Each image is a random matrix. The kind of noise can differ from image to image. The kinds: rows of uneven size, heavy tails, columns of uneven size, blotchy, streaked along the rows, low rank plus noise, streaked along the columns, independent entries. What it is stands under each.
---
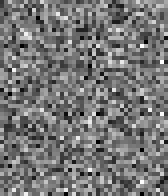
low rank plus noise
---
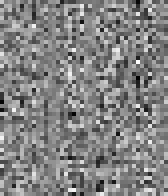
columns of uneven size
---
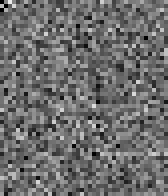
independent entries
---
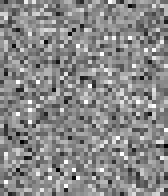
heavy tails
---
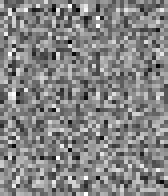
low rank plus noise
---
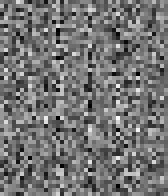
columns of uneven size
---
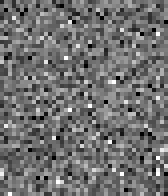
heavy tails
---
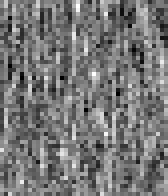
streaked along the columns
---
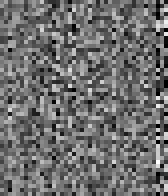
columns of uneven size
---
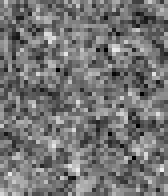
blotchy
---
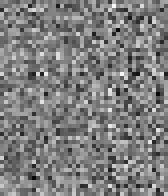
low rank plus noise
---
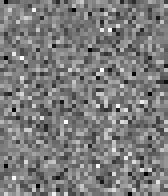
heavy tails
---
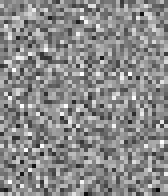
independent entries
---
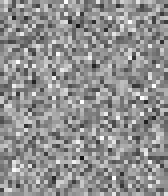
independent entries
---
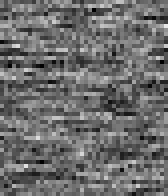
streaked along the rows
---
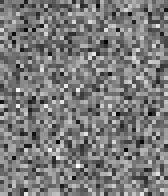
independent entries
